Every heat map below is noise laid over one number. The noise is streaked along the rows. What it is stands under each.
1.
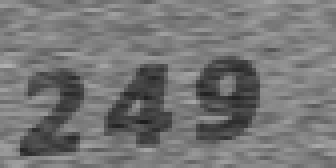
249
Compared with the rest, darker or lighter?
darker
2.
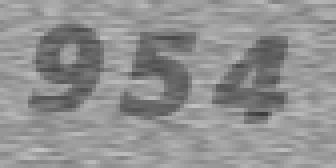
954
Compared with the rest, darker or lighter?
darker
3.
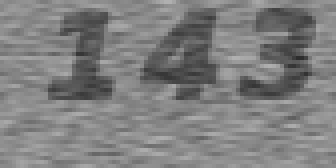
143
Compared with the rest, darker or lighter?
darker
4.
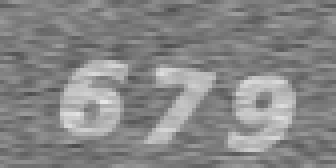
679
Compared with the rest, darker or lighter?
lighter
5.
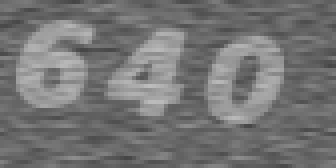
640
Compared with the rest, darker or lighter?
lighter
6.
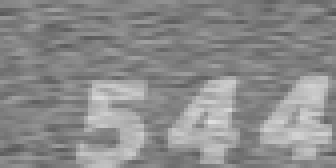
544
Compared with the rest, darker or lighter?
lighter
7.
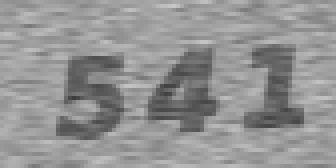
541
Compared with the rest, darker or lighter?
darker
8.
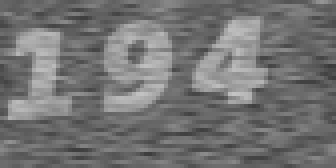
194
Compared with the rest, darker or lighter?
lighter
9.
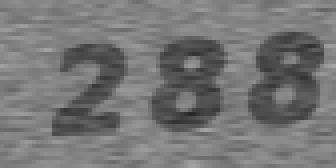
288
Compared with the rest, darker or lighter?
darker
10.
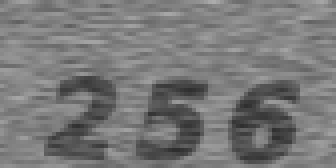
256
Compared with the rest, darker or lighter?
darker
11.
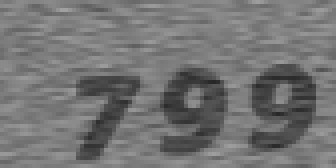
799
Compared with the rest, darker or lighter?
darker
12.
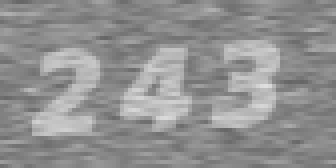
243
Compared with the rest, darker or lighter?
lighter
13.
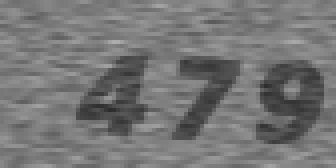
479
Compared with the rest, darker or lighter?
darker
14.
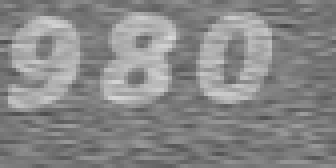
980
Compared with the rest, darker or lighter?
lighter
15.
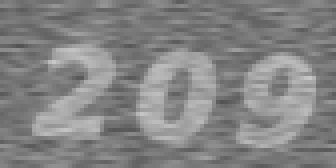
209
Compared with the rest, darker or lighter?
lighter
